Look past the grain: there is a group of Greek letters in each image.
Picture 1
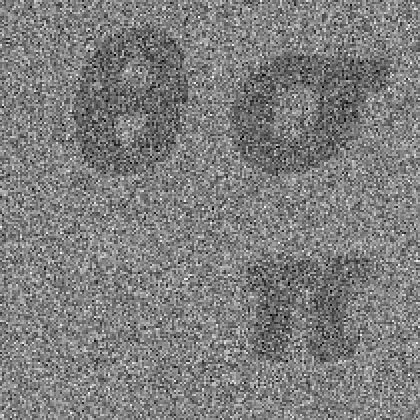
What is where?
top left: theta; top right: sigma; bottom right: pi
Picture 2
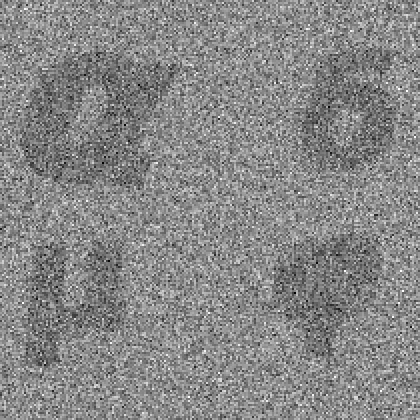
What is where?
top left: alpha; top right: delta; bottom left: mu; bottom right: phi
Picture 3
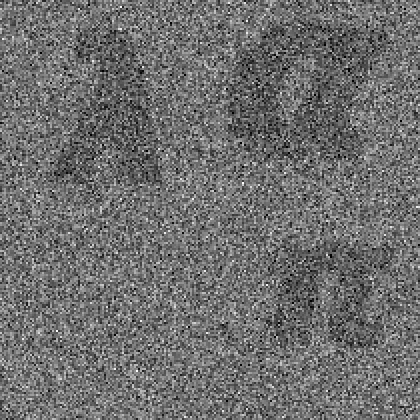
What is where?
top left: lambda; top right: alpha; bottom right: pi
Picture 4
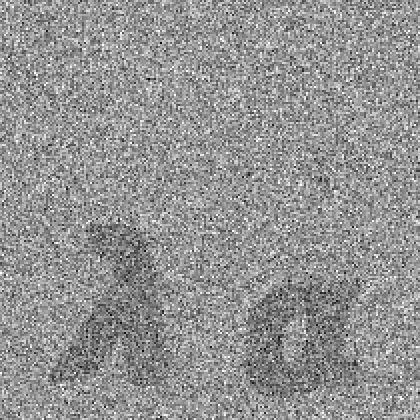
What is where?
bottom left: lambda; bottom right: alpha
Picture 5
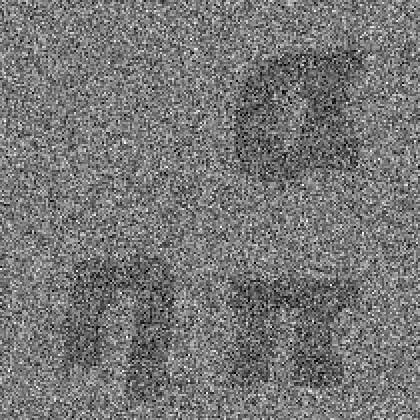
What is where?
top right: alpha; bottom left: eta; bottom right: pi
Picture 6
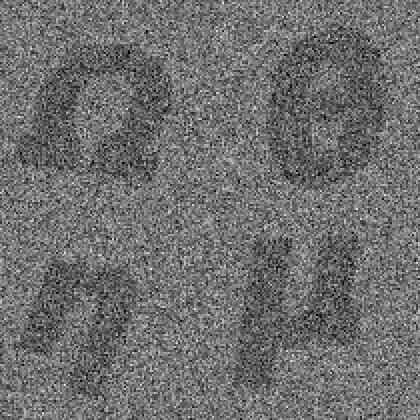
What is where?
top left: omega; top right: theta; bottom left: eta; bottom right: mu
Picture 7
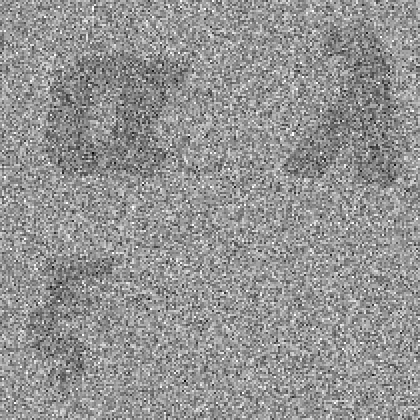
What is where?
top left: alpha; top right: lambda; bottom left: xi
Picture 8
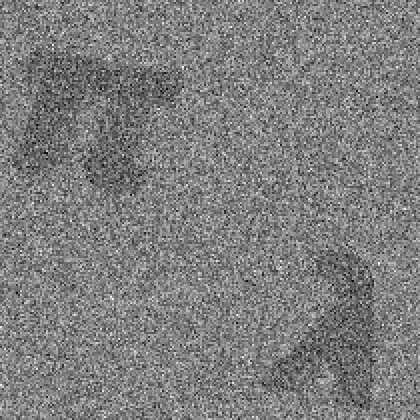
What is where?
top left: pi; bottom right: lambda
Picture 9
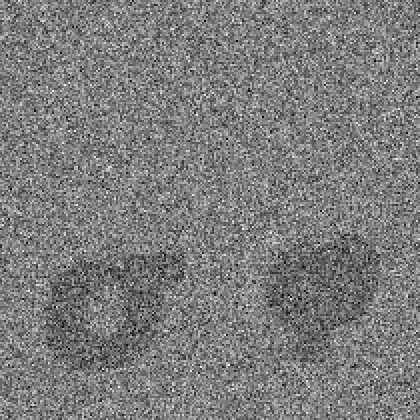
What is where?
bottom left: sigma; bottom right: phi
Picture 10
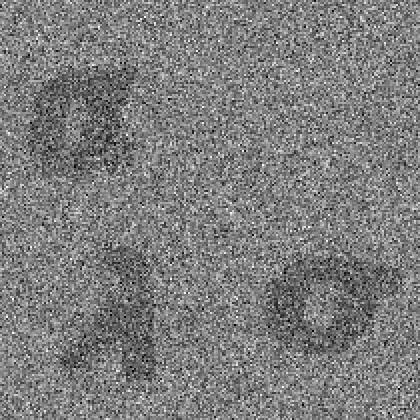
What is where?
top left: alpha; bottom left: lambda; bottom right: sigma
